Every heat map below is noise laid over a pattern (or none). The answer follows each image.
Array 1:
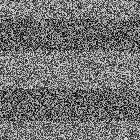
horizontal stripes
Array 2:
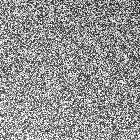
a smooth slope
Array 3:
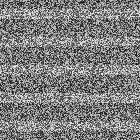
horizontal stripes
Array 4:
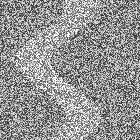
a wavy band
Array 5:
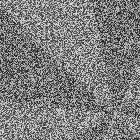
spokes from one point
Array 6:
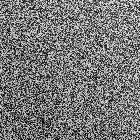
a smooth slope
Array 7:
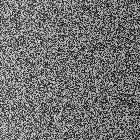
a smooth slope
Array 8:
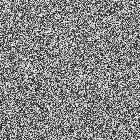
only noise
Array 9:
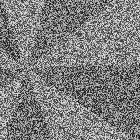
spokes from one point
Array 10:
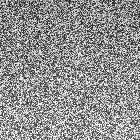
a smooth slope
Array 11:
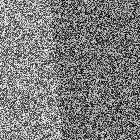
a sharp edge
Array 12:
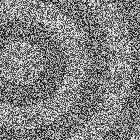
rings round one point
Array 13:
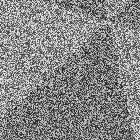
spokes from one point
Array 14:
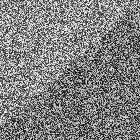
a sharp edge
